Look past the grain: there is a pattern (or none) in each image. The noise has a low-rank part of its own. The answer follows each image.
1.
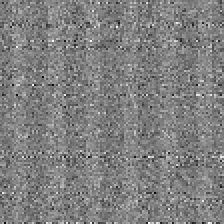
vertical stripes
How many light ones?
6
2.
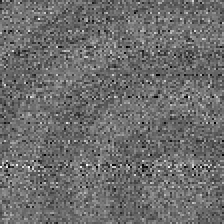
rings round one point
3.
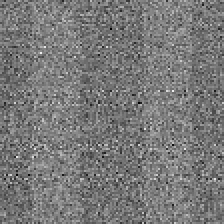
vertical stripes
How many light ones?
2
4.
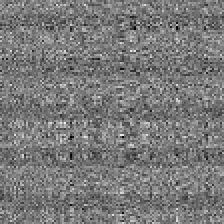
horizontal stripes
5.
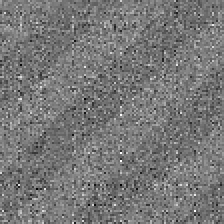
diagonal stripes
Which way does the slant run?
bottom left to top right
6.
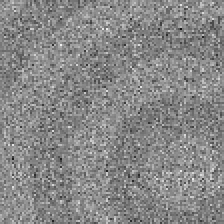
rings round one point
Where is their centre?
bottom right
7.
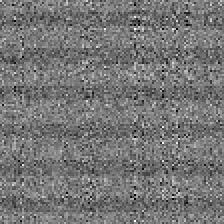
horizontal stripes
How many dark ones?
6
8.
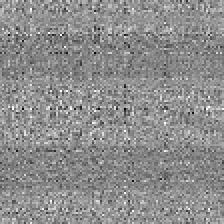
horizontal stripes
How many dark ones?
2
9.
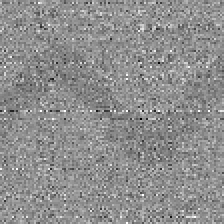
a wavy band
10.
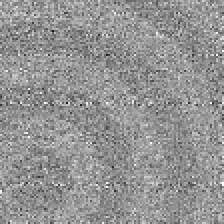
rings round one point
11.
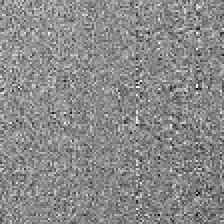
a smooth slope
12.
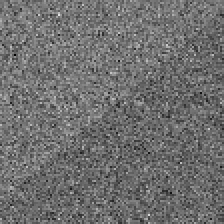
a sharp edge
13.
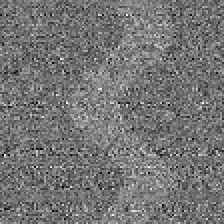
a wavy band
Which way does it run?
top to bottom
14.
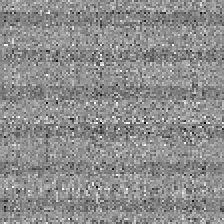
horizontal stripes
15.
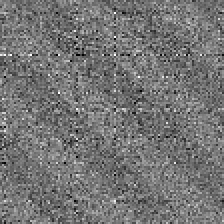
diagonal stripes
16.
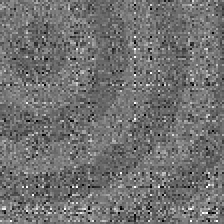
rings round one point
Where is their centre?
top left
